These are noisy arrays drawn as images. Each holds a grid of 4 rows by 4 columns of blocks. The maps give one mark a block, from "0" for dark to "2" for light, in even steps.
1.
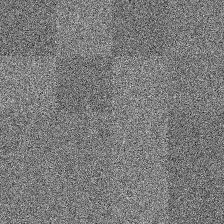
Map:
0 2 0 1
2 0 2 1
1 1 2 0
1 1 2 0
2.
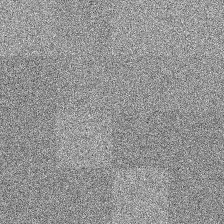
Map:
2 1 2 2
0 1 1 1
0 2 0 0
0 0 2 0
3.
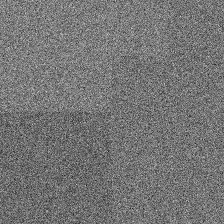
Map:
2 2 2 1
2 2 1 1
0 0 1 1
0 0 1 1
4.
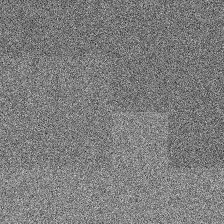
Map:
0 0 0 0
1 1 0 0
1 1 2 0
2 2 2 2
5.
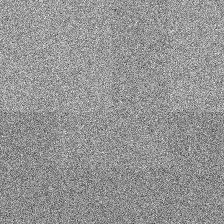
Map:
2 2 1 2
2 2 1 2
0 1 1 0
0 0 0 0
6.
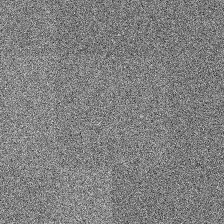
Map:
1 0 0 0
2 1 1 0
2 1 1 0
1 2 0 0
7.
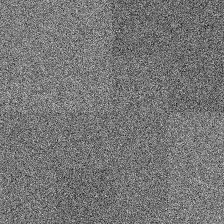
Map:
2 2 0 0
2 2 1 0
1 1 1 2
1 0 1 2
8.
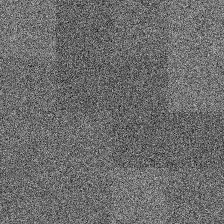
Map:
2 0 1 2
1 0 0 2
1 1 0 0
1 1 2 1
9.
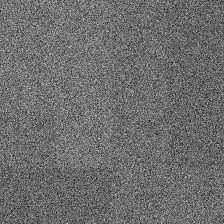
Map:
2 2 1 0
2 2 1 0
1 2 1 0
0 0 1 1
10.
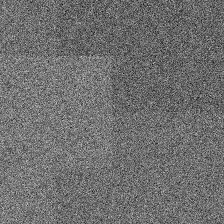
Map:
1 0 0 0
2 2 0 0
2 2 1 1
2 1 1 1
